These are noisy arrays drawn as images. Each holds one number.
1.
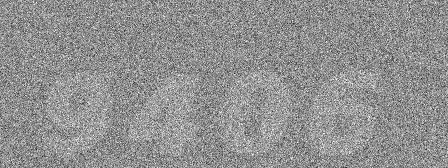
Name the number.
9406
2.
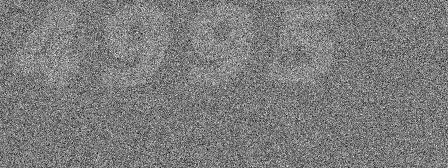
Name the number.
4995
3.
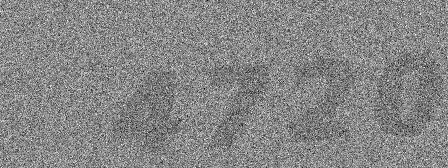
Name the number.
4720
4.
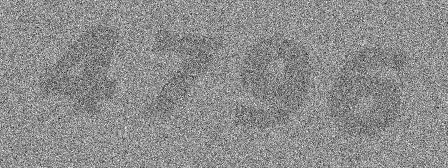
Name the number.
4796
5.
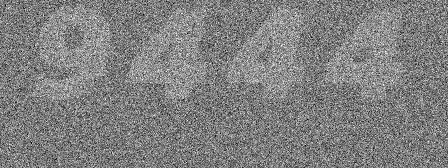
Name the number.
9444
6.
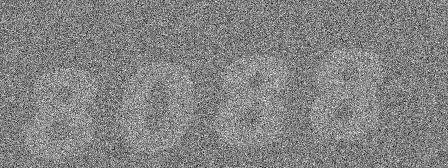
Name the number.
8088
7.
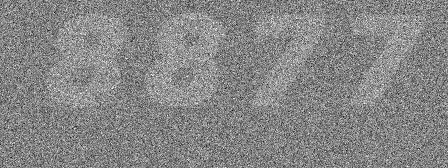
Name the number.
8877
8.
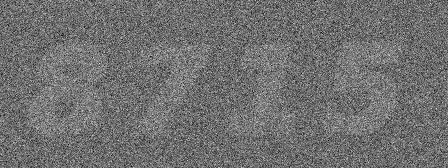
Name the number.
8715
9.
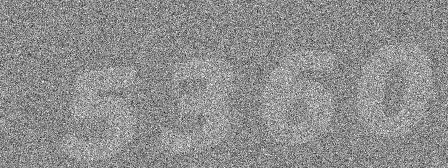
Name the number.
5360
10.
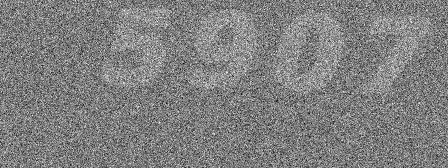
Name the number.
5907
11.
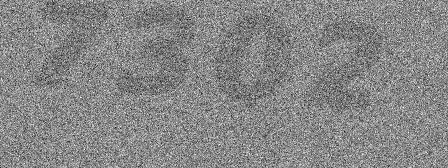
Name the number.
7302
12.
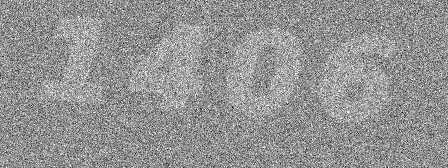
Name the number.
1406
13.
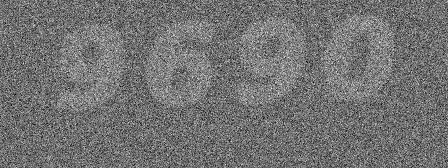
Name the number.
9690
